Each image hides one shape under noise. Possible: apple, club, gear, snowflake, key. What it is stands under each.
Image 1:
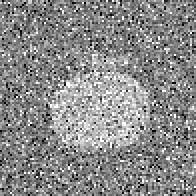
apple
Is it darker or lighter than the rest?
lighter
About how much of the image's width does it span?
half
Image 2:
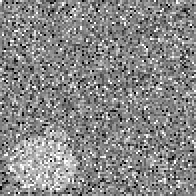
apple
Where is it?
bottom left
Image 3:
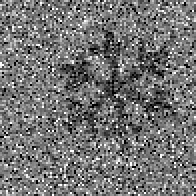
snowflake
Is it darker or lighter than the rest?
darker
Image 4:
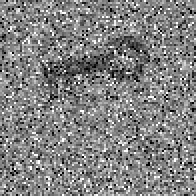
key
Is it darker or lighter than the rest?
darker
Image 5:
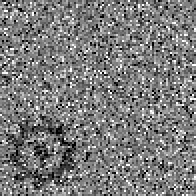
gear
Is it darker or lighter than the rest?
darker
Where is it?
bottom left
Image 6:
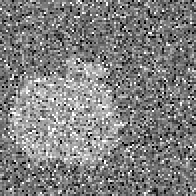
apple
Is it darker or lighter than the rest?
lighter
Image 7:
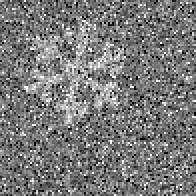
snowflake
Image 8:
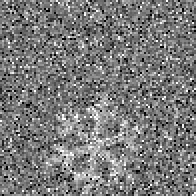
snowflake
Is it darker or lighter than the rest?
lighter
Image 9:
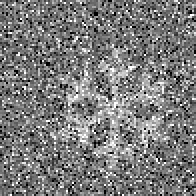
snowflake
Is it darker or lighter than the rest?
lighter
